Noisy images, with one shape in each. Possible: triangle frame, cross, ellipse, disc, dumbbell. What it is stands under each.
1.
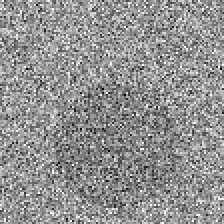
disc
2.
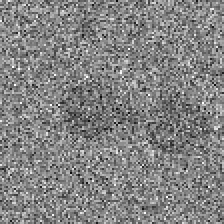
dumbbell
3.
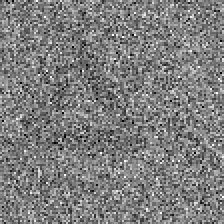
triangle frame
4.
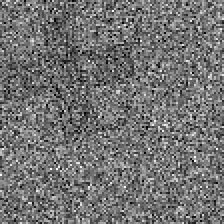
cross
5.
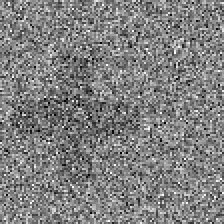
cross
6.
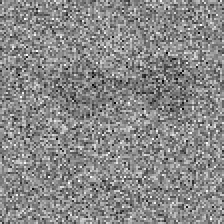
dumbbell
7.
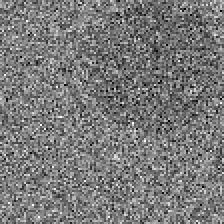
disc
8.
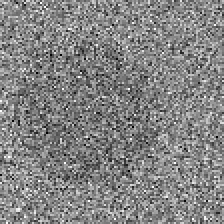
disc
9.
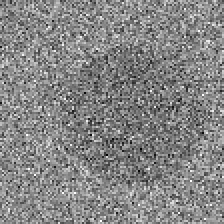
disc
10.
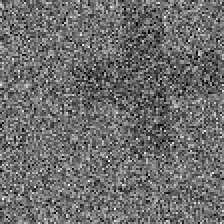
cross
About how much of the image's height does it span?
two thirds
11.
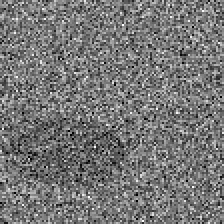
ellipse
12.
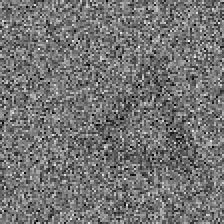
triangle frame
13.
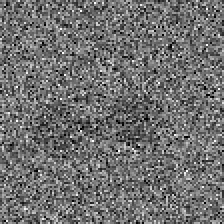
dumbbell
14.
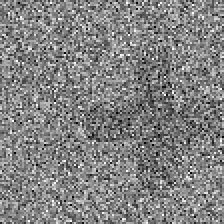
cross
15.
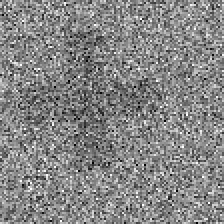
cross
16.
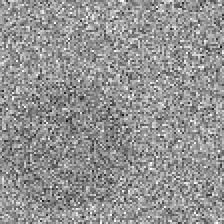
disc
